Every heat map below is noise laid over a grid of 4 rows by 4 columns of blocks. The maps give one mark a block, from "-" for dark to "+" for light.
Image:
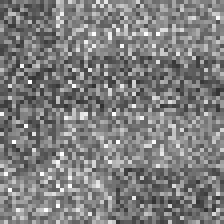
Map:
- + + +
- - - -
- + + +
+ + - -
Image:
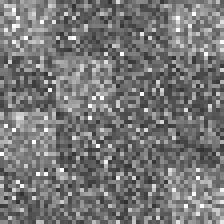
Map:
+ - - +
- + - -
+ - - -
- - - +
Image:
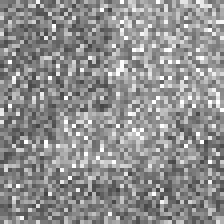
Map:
- - + +
- - + +
- + + -
- - - -
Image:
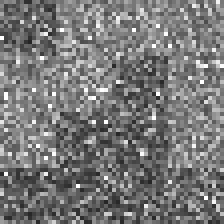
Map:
- + + +
+ + - +
+ - - +
- - - -
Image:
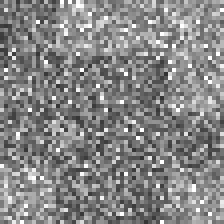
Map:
- + + +
- - - +
- - - -
+ - - +
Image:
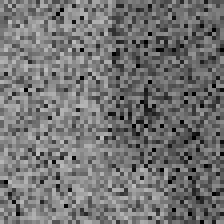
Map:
+ + - -
+ + - -
+ + - -
+ + + -
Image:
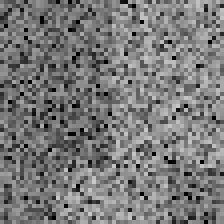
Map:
- - + +
- - + +
- - + +
- + + -
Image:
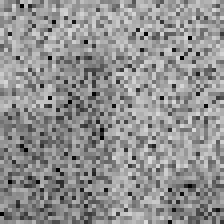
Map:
+ + + +
+ - + +
- - + +
- - + -
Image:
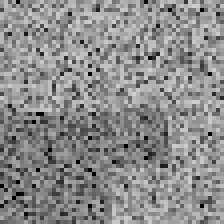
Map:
+ + + +
+ + + +
- - - +
- - + +
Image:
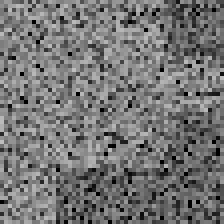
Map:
+ + + -
+ + + +
+ + + -
+ - - -
